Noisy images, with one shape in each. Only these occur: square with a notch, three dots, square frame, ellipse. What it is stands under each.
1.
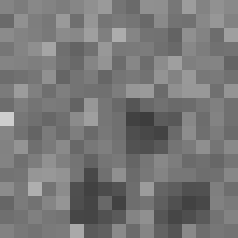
three dots
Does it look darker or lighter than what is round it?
darker
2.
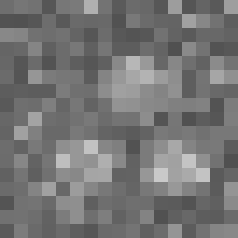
three dots
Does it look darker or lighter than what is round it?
lighter
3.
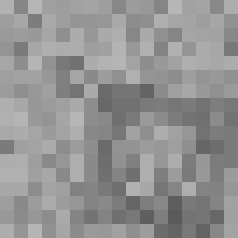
square frame
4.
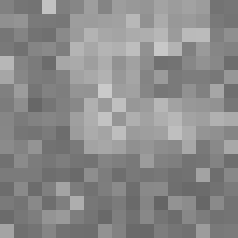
square with a notch
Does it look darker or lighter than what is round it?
lighter
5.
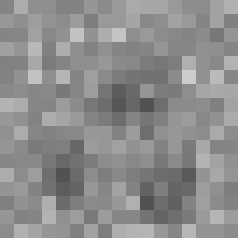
three dots
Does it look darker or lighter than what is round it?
darker
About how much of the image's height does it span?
two thirds
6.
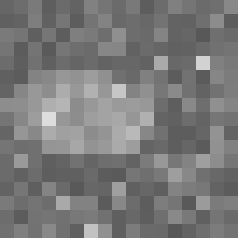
ellipse
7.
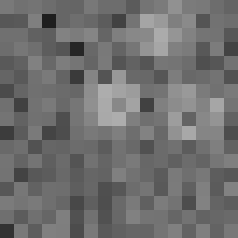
three dots
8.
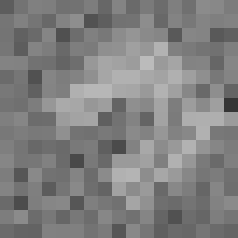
square with a notch
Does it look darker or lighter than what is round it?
lighter
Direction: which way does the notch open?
down and left
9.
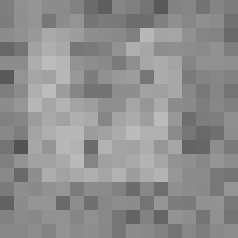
square with a notch
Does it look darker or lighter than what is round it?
lighter
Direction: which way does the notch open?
up
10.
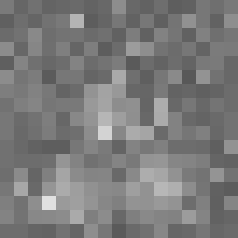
three dots
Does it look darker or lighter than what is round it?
lighter
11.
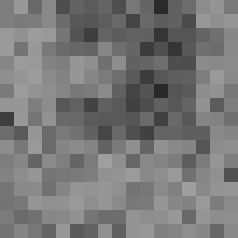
square with a notch
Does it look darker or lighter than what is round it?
darker
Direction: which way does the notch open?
left
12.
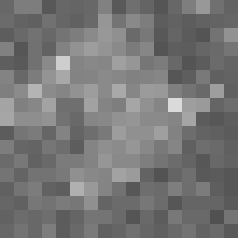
square with a notch
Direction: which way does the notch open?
down and left
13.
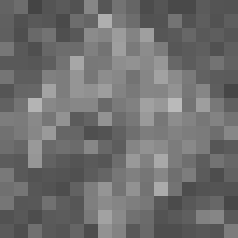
square with a notch
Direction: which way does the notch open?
down and left
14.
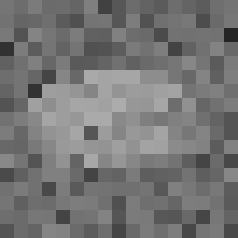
ellipse
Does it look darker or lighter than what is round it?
lighter
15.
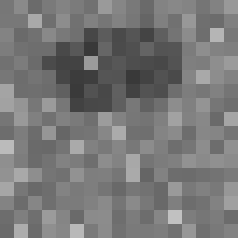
ellipse
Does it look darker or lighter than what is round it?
darker
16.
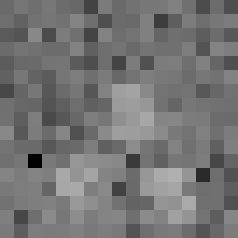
three dots
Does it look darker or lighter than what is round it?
lighter
